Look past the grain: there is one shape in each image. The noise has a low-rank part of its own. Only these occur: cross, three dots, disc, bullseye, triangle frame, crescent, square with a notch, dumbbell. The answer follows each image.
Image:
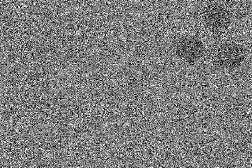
three dots
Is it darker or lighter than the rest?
darker
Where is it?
top right
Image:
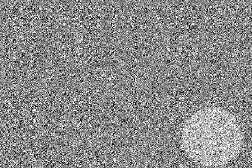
disc
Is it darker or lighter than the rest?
lighter
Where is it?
bottom right
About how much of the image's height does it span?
a third
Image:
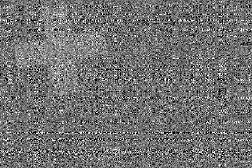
cross
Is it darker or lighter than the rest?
lighter
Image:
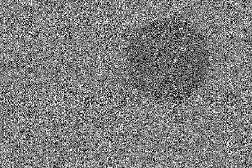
disc
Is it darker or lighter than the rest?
darker
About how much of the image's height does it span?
half
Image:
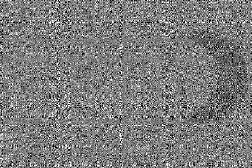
crescent
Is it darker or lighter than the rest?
darker
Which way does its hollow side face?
left
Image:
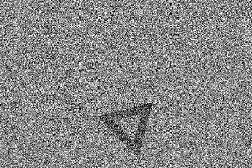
triangle frame
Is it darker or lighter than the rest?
darker
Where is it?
bottom middle
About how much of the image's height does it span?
a third
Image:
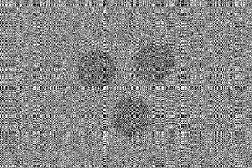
three dots
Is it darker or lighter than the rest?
darker
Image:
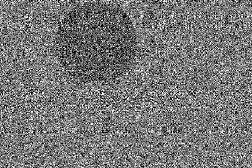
disc
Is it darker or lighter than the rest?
darker
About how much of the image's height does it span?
half
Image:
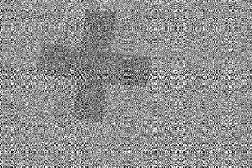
cross
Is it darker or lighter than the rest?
darker
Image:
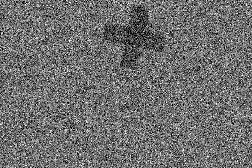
cross
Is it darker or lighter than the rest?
darker
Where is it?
top middle
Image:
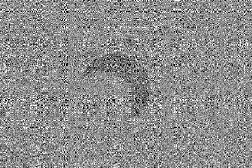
crescent
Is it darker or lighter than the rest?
darker
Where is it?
centre
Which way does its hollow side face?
down and left
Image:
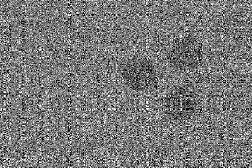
three dots
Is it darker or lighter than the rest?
darker
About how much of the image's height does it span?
half
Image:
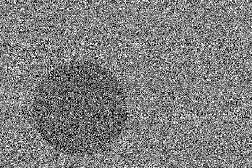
disc
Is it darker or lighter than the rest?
darker
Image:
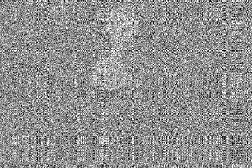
dumbbell
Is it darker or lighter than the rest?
lighter
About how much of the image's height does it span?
half
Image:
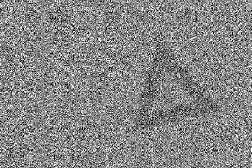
triangle frame
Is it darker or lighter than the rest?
darker
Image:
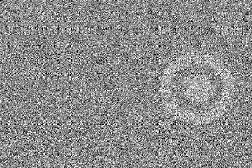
bullseye
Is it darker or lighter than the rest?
lighter
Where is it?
middle right
